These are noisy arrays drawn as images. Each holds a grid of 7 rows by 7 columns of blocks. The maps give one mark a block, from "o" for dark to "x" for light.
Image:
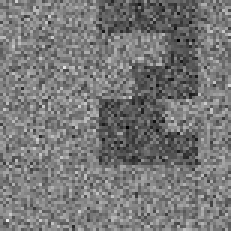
x x x o o o x
x x x x x o x
x x x x o o x
x x x o o x x
x x x o o o x
x x x x x x x
x x x x x x x
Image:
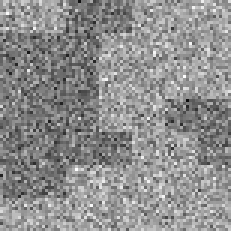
x x o o x x x
o o o x x x x
o o o x x x x
o o o x x o o
o o o o x x o
o o x x x x x
x x x x x x x
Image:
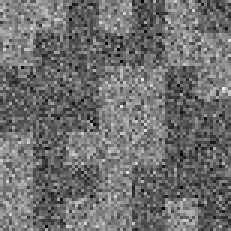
x x o x o x o
x o o o o x x
o o o x x o x
o o o x x o o
x o x x x o o
x o o x o o o
x o x x o x o
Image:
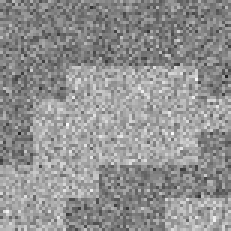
o o o o o o o
o o o o o o o
o o x x x x o
o x x x x x x
o x x x x x o
x x x o o o o
x x o o o x x
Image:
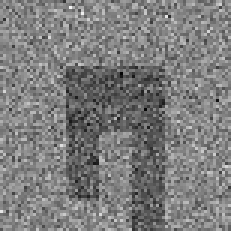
x x x x x x x
x x x x x x x
x x o o o x x
x x o o o x x
x x o x o x x
x x o x o x x
x x x x o x x
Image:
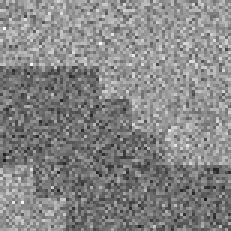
x x x x x x x
x x x x x x x
o o o x x x x
o o o o x x x
o o o o o x x
x o o o o o o
x x o o o o o
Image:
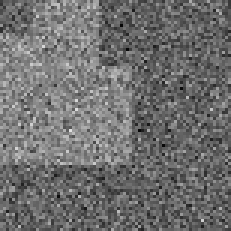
o x x o o o o
x x x o o o o
x x x x o o o
x x x x o o o
x x x x o o o
o o o o o o o
o o o o o o o
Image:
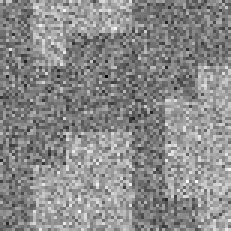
o x x x o o o
o x o o o o o
o o o o o o x
o o o o o x x
o o x x o x x
o x x x o x x
o x x x o o x
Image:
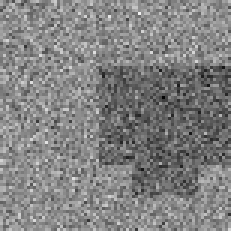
x x x x x x x
x x x x x x x
x x x o o o o
x x x o o o o
x x x o o o o
x x x x o o x
x x x x x x x
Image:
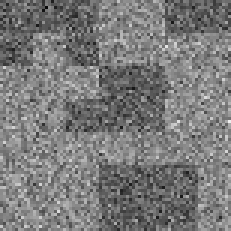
o o o x x o o
o x o x x x x
x x x o o x x
x x o o o x x
x x x x x x x
x x x o o o x
x x x o o o x
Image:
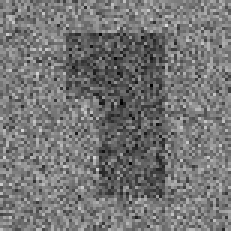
x x x x x x x
x x o o o x x
x x o o o x x
x x x o o x x
x x x o o x x
x x x o o x x
x x x x x x x
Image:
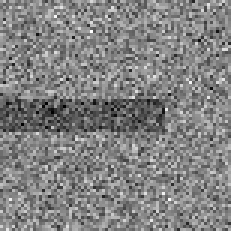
x x x x x x x
x x x x x x x
x x x x x x x
o o o o o x x
x x x x x x x
x x x x x x x
x x x x x x x
